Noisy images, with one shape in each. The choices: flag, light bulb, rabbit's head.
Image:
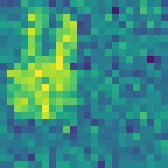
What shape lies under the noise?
rabbit's head
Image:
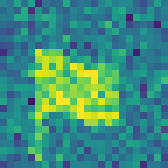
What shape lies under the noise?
flag
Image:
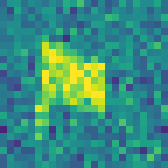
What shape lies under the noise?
flag
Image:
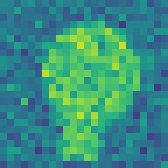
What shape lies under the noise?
light bulb
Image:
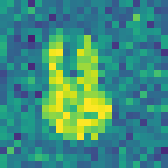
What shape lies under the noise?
rabbit's head
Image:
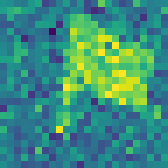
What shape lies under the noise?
flag
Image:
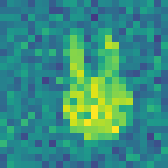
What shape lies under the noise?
rabbit's head
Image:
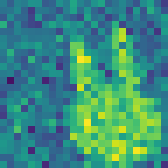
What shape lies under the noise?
rabbit's head
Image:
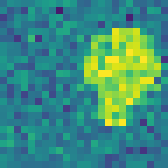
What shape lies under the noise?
light bulb
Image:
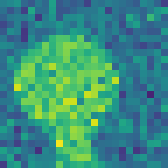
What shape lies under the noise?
light bulb
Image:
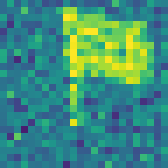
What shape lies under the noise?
flag
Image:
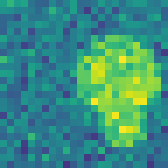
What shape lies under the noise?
light bulb
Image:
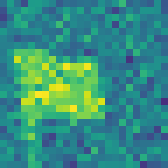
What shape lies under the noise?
flag
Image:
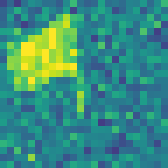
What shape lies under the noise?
flag
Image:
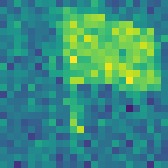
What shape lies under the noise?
flag
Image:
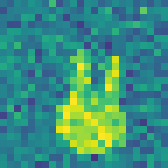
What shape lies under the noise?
rabbit's head
